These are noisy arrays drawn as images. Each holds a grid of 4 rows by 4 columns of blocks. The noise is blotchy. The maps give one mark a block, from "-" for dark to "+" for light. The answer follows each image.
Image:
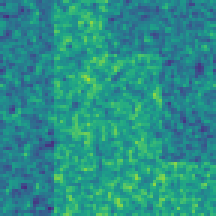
- + - -
- + + -
- + + -
- + + +
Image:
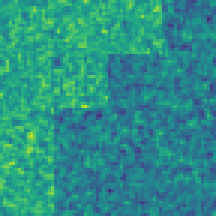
+ + + -
+ + - -
+ - - -
+ - - -
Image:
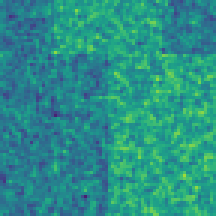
- + + -
- - + +
- - + +
- - + +
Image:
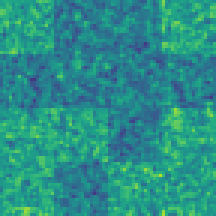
+ - - +
- - - -
+ + - +
+ - + +
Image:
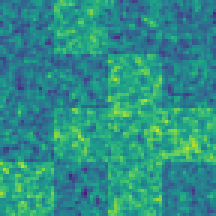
- + - -
- - + -
- + + +
+ - + -
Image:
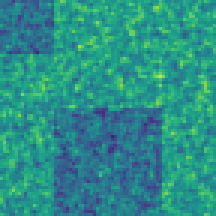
- + + +
+ + + +
+ - - +
+ - - +
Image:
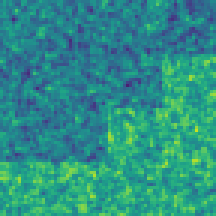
- - - -
- - - +
- - + +
+ + + +
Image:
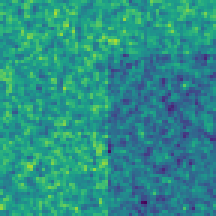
+ + + +
+ + - -
+ + - -
+ + - -
